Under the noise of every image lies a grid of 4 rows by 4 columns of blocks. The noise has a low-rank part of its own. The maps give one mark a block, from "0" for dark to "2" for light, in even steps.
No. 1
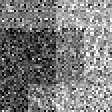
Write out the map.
1122
0012
0012
0122
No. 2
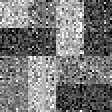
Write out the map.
2120
0020
1211
1200
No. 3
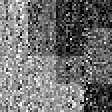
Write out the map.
2100
2101
2211
2220
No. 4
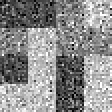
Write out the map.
0012
1211
0202
2202
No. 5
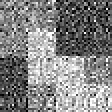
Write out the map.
1100
1200
0221
0122
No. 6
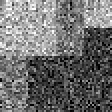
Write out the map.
2212
2210
1000
1000
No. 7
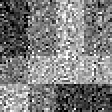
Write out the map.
0121
0121
1222
2100
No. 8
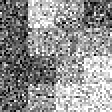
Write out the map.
0210
0111
0012
0122
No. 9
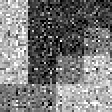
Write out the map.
2000
2001
2012
1122
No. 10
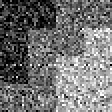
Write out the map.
0011
0112
0122
1122
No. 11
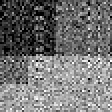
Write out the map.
0011
0011
1222
2222
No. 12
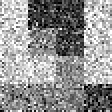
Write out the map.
2002
2102
2212
1110
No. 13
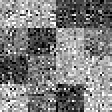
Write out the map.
2200
1021
0122
2102
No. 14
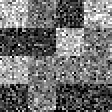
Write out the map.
2102
0021
2111
0100
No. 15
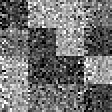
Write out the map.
0221
1020
2002
2110
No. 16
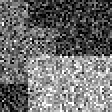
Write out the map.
1000
1100
1222
0222
